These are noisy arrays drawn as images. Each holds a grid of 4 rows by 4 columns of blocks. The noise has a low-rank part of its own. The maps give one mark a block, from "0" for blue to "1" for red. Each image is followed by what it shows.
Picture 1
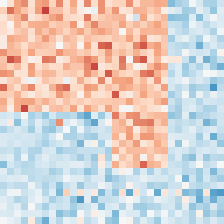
1 1 1 0
1 1 1 0
0 0 1 0
0 0 0 0
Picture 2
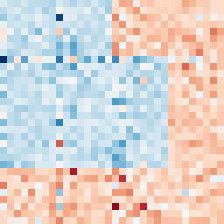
0 0 1 1
0 0 0 1
0 0 0 1
1 1 1 1
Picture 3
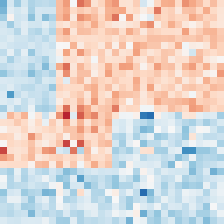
0 1 1 1
0 1 1 1
1 1 0 0
0 0 0 0
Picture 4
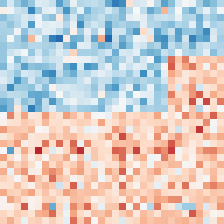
0 0 0 0
0 0 0 1
1 1 1 1
1 1 1 1
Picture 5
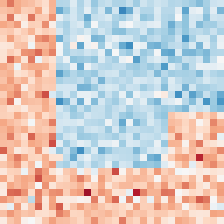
1 0 0 0
1 0 0 0
1 0 0 1
1 1 1 1
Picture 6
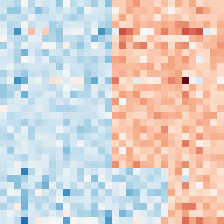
0 0 1 1
0 0 1 1
0 0 1 1
0 0 0 1
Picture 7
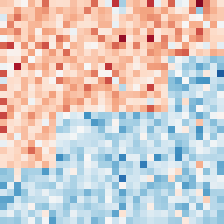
1 1 1 1
1 1 1 0
1 0 0 0
0 0 0 0
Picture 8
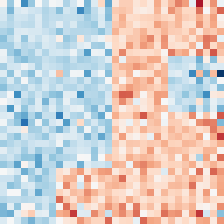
0 0 1 1
0 0 1 0
0 0 1 1
0 1 1 1
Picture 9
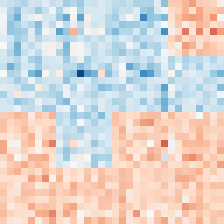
0 0 0 1
0 0 0 0
1 0 1 1
1 1 1 1
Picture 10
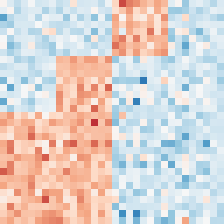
0 0 1 0
0 1 0 0
1 1 0 0
1 1 0 0
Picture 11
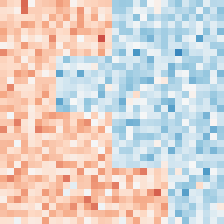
1 1 0 0
1 0 0 0
1 1 0 0
1 1 1 0
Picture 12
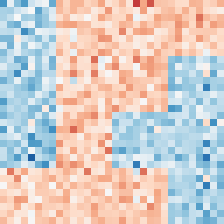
0 1 1 1
0 1 1 0
0 1 0 0
1 1 1 0
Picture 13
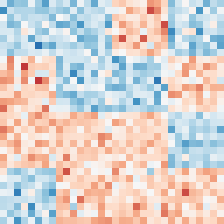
0 0 1 0
1 0 0 1
1 1 1 0
0 1 1 1
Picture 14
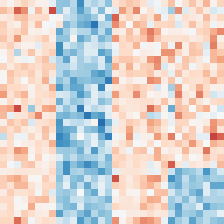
1 0 1 1
1 0 1 1
1 0 1 1
1 0 1 0
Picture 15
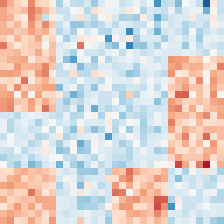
1 0 0 0
1 0 0 1
0 0 0 1
1 0 1 0
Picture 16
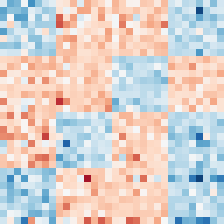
0 1 1 0
1 1 0 1
1 0 1 0
0 1 1 0
